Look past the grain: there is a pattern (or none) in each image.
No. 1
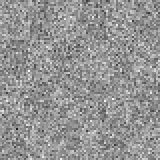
a checkerboard
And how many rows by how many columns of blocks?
4 by 6
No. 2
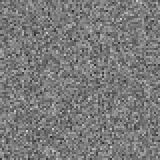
only noise
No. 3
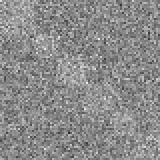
blocks along the diagonal
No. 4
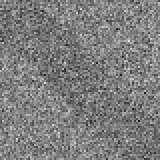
a diagonal band
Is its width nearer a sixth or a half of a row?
a half
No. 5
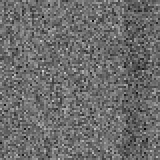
one band of columns
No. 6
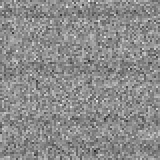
bands of rows
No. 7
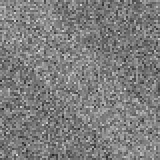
a diagonal band
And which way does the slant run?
top left to bottom right
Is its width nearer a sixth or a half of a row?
a half
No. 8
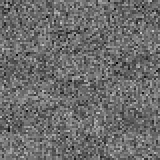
a checkerboard
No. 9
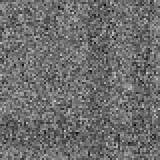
bands of rows crossing bands of columns
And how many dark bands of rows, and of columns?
1 and 2
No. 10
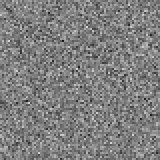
only noise
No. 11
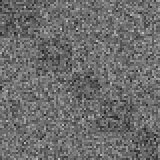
blocks along the diagonal
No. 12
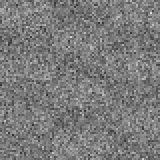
a checkerboard
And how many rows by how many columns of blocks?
6 by 3
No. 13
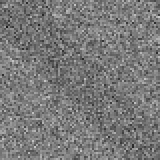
a diagonal band
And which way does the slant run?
top left to bottom right
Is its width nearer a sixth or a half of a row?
a half
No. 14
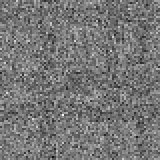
bands of rows crossing bands of columns
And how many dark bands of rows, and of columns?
3 and 3
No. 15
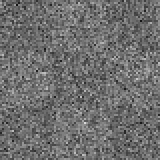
a checkerboard
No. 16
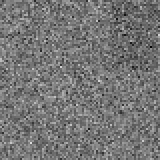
one block
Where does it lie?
top right
